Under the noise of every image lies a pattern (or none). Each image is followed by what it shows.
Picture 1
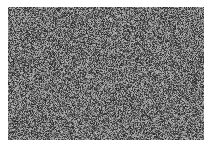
only noise
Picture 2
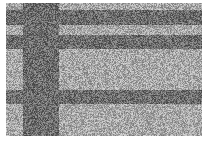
bands of rows crossing bands of columns
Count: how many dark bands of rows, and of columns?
3 and 1
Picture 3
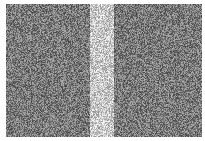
one band of columns
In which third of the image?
middle
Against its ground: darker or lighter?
lighter
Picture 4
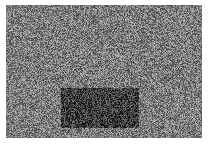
one block
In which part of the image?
bottom middle
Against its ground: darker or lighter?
darker
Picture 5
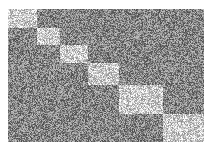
blocks along the diagonal
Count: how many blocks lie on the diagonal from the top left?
6
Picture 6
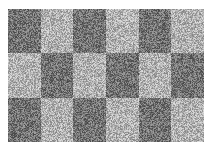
a checkerboard
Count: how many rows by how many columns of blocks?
3 by 6
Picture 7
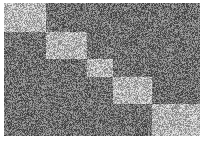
blocks along the diagonal
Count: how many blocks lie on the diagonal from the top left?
5
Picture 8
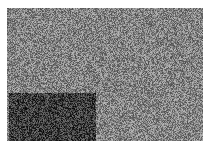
one block
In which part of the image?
bottom left
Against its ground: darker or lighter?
darker
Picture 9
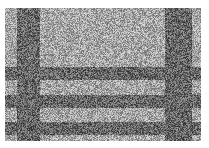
bands of rows crossing bands of columns
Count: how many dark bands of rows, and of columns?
3 and 2
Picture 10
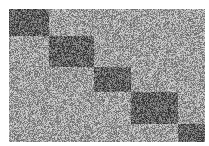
blocks along the diagonal
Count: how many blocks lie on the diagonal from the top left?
5
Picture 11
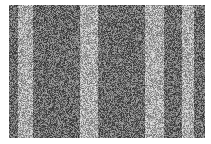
bands of columns
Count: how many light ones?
4
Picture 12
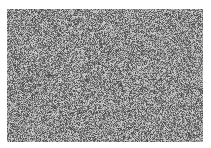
only noise
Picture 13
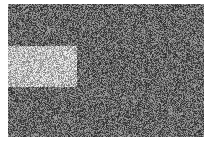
one block
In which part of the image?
middle left
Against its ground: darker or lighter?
lighter
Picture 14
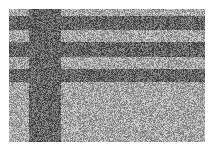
bands of rows crossing bands of columns
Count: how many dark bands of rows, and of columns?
3 and 1
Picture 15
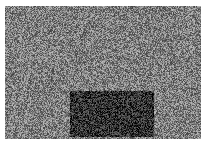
one block
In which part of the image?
bottom middle
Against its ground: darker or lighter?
darker
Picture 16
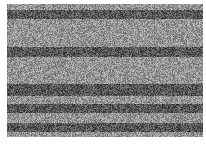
bands of rows
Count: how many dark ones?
5
